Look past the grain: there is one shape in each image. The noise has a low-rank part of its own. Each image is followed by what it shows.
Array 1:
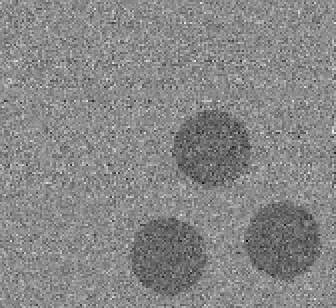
three dots
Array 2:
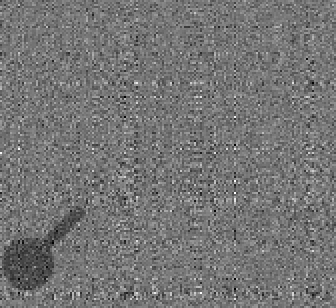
lollipop
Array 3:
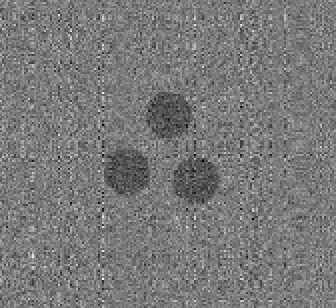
three dots
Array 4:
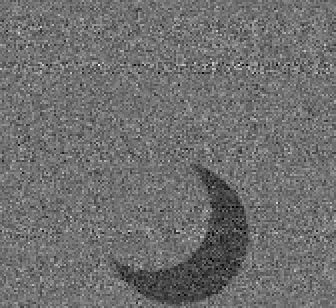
crescent
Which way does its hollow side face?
up and left
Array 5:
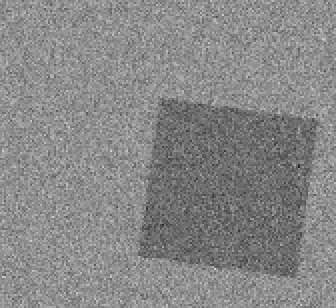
square
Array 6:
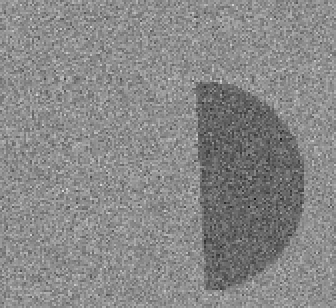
half disc
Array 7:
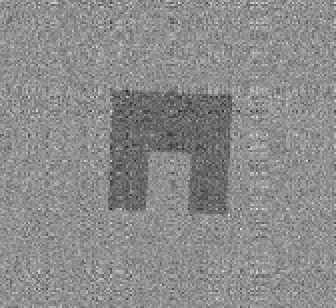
square with a notch
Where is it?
centre
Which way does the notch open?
down
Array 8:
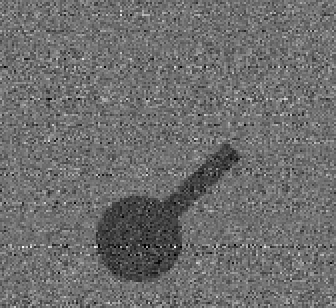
lollipop
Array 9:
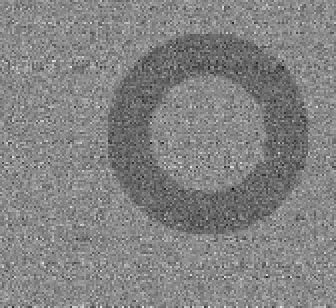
ring
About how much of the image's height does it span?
two thirds
